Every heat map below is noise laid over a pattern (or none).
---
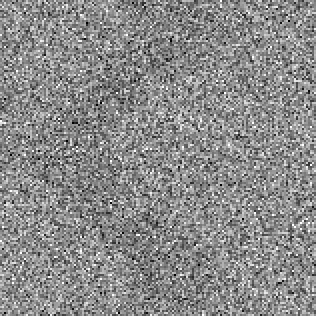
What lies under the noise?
a wavy band
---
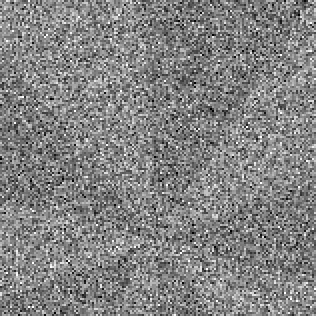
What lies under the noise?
spokes from one point
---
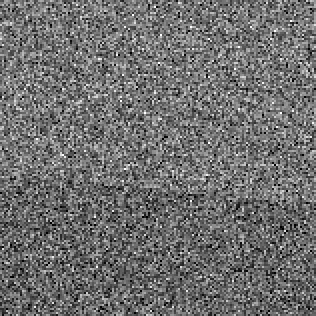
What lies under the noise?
a sharp edge
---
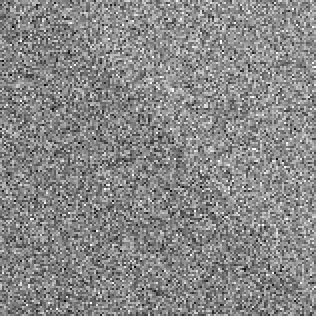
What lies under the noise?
a sharp edge
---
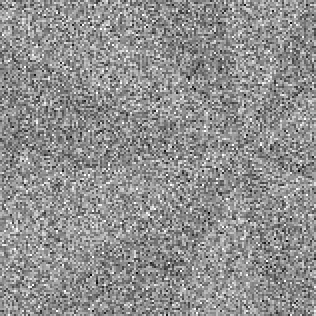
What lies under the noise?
spokes from one point
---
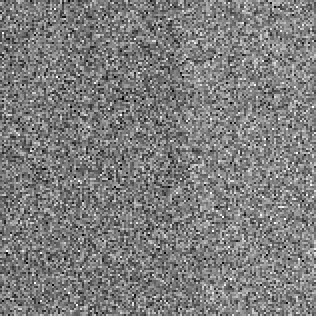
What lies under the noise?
a sharp edge
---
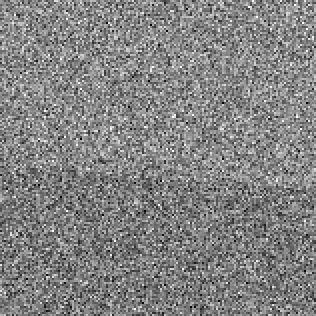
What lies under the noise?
a sharp edge
